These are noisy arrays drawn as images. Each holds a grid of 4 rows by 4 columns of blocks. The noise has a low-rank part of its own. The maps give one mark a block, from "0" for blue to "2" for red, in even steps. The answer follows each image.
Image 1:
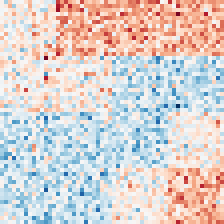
1 2 2 2
1 1 0 0
0 0 0 1
0 0 1 2
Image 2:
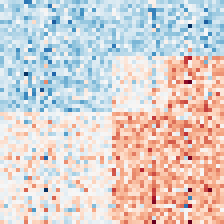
0 0 0 0
0 0 1 2
1 1 2 2
1 1 2 2
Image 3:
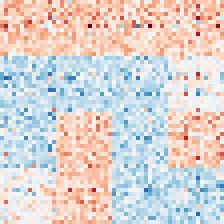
2 2 2 2
0 0 0 1
0 2 0 2
1 2 0 0
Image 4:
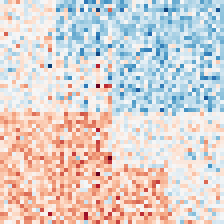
1 0 0 0
1 1 0 0
2 2 1 1
2 2 2 1
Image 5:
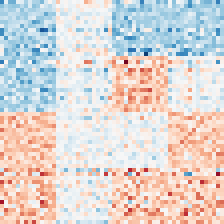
0 1 0 0
0 1 2 1
2 1 1 2
2 1 2 2
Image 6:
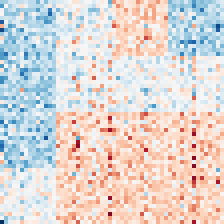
0 1 2 0
0 1 1 1
0 2 2 2
1 2 2 2
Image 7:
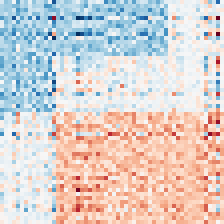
0 0 0 1
0 1 1 1
1 2 2 2
1 2 2 2
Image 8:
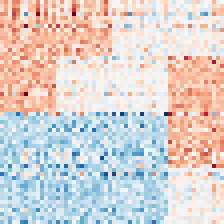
2 2 1 1
2 1 1 2
0 0 0 2
0 0 0 1
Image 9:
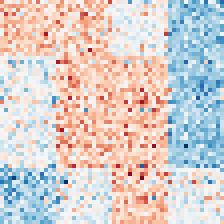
2 2 1 0
1 2 2 0
1 2 2 0
0 1 2 1
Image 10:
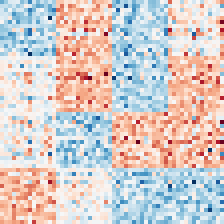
0 2 0 1
1 2 0 2
1 0 2 2
2 1 0 0
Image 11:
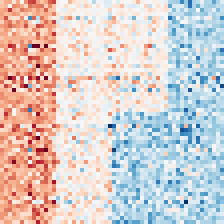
2 1 1 0
2 1 1 0
2 1 0 0
2 1 0 0
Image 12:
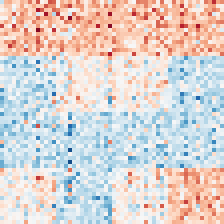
2 2 2 2
0 1 1 0
0 0 0 0
1 0 1 2
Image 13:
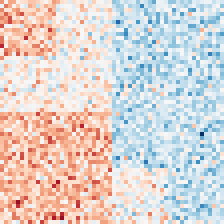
2 1 0 0
1 1 0 0
2 2 0 0
2 2 1 0
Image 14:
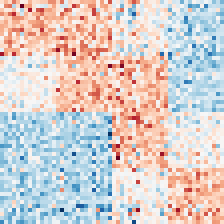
2 2 1 0
1 2 2 0
0 0 2 1
0 0 1 2
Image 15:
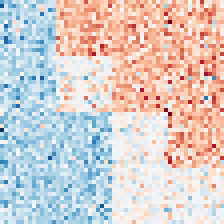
0 2 2 2
0 1 2 2
0 0 1 2
0 0 1 1
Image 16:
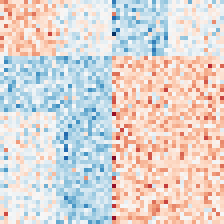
2 1 0 1
0 0 2 2
1 0 2 2
1 0 2 2
